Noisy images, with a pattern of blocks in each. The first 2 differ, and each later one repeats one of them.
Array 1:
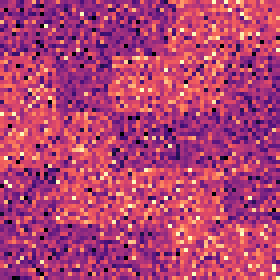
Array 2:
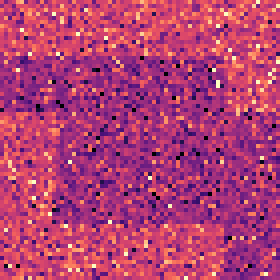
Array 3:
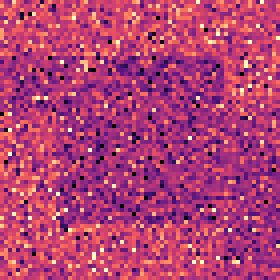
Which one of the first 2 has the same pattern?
2
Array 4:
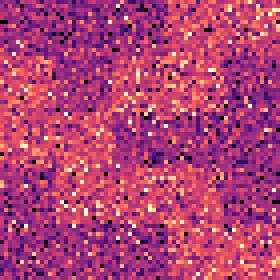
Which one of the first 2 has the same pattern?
1
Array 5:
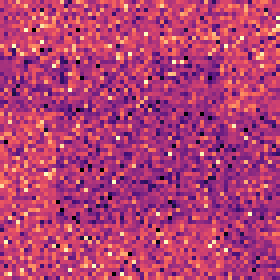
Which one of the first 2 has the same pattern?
2
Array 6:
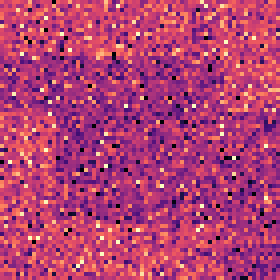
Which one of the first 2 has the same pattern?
2
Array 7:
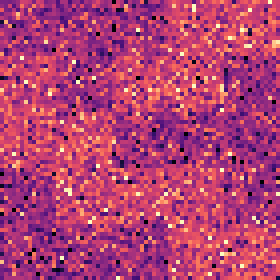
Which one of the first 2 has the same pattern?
1
